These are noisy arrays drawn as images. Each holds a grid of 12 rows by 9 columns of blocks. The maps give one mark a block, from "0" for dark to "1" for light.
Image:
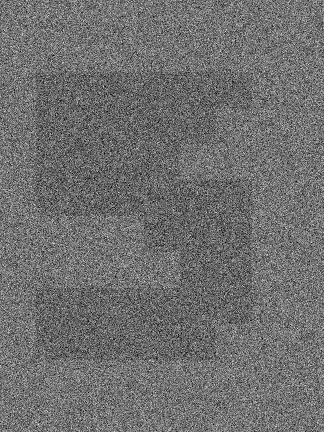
1 1 1 1 1 1 1 1 1
1 1 1 1 1 1 1 1 1
1 0 0 0 0 0 0 1 1
1 0 0 0 0 0 1 1 1
1 0 0 0 0 1 1 1 1
1 0 0 0 0 0 0 1 1
1 1 1 1 0 0 0 1 1
1 1 1 1 1 0 0 1 1
1 0 0 0 0 0 0 1 1
1 0 0 0 0 0 1 1 1
1 1 1 1 1 1 1 1 1
1 1 1 1 1 1 1 1 1
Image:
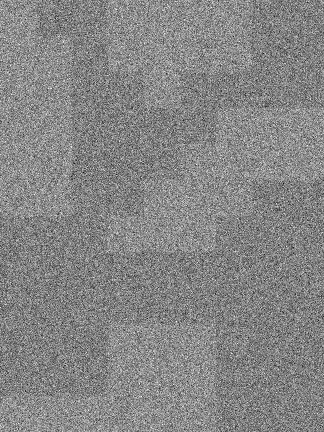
1 0 0 1 1 1 1 0 0
1 1 0 1 1 1 1 0 0
1 1 0 0 1 0 0 0 0
1 1 0 0 0 0 1 1 1
1 1 0 0 0 1 1 1 1
1 1 0 0 1 1 1 0 0
0 0 0 1 1 1 0 0 0
0 0 0 0 0 0 0 0 0
0 0 0 0 0 0 0 0 0
0 0 0 1 1 1 0 0 0
0 0 0 1 1 1 0 0 0
1 1 1 1 1 1 0 0 0
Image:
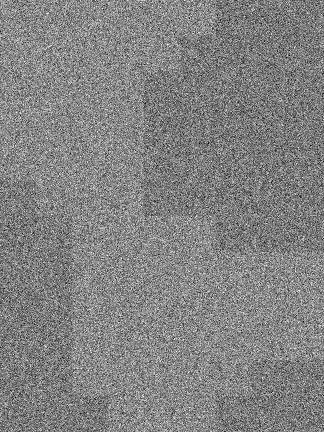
1 1 1 1 1 1 0 0 0
1 1 1 1 1 0 0 0 0
1 1 1 1 0 0 0 0 0
1 1 1 1 0 0 0 0 0
1 1 1 1 0 0 0 0 0
0 1 1 1 0 0 0 0 0
0 0 1 1 1 1 0 0 0
0 0 1 1 1 1 1 1 1
0 0 1 1 1 1 1 1 1
0 0 1 1 1 1 1 1 1
0 0 1 1 1 1 1 0 0
0 0 0 1 1 1 0 0 0
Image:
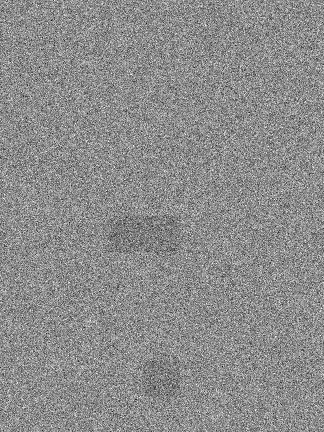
1 1 1 1 1 1 1 1 1
1 1 1 1 1 1 1 1 1
1 1 1 1 1 1 1 1 1
1 1 1 1 1 1 1 1 1
1 1 1 1 1 1 1 1 1
1 1 1 1 1 1 1 1 1
1 1 1 0 0 1 1 1 1
1 1 1 1 1 1 1 1 1
1 1 1 1 1 1 1 1 1
1 1 1 1 1 1 1 1 1
1 1 1 1 0 1 1 1 1
1 1 1 1 1 1 1 1 1
